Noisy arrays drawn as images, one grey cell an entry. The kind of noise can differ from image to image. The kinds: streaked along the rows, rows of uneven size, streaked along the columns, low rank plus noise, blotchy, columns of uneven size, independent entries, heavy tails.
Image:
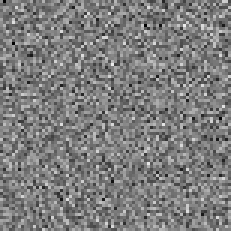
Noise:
low rank plus noise
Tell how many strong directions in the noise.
five to eight
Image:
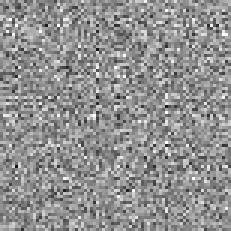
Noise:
low rank plus noise
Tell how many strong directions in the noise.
two
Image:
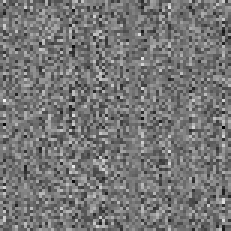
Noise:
columns of uneven size
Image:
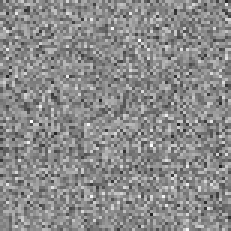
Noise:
low rank plus noise
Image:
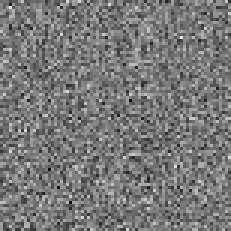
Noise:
low rank plus noise
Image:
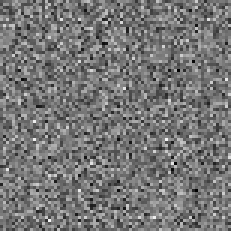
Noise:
low rank plus noise
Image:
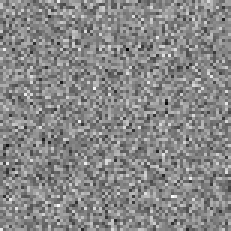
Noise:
independent entries
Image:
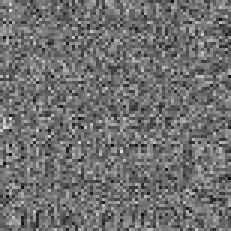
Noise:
low rank plus noise
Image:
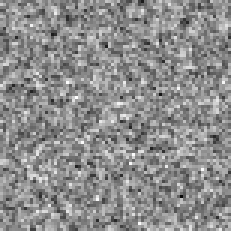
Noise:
blotchy
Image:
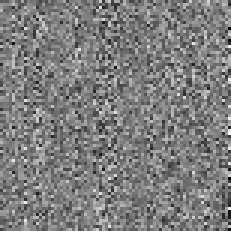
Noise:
columns of uneven size
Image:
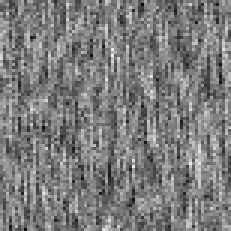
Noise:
streaked along the columns
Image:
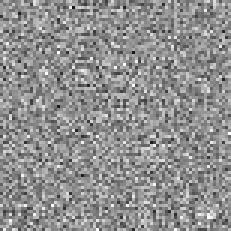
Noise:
low rank plus noise
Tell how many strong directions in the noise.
five to eight
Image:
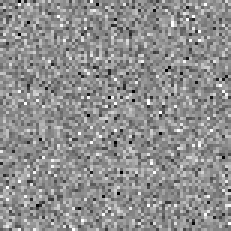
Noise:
heavy tails
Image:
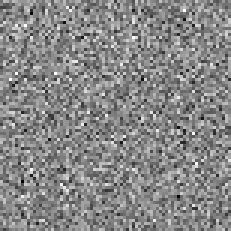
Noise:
low rank plus noise
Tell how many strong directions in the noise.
two
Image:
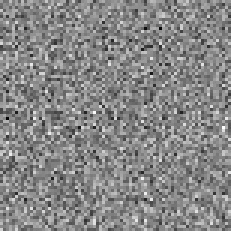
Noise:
low rank plus noise
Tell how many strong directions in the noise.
five to eight
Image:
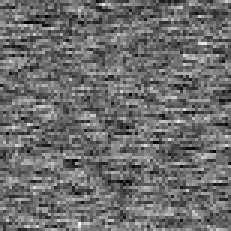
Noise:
streaked along the rows
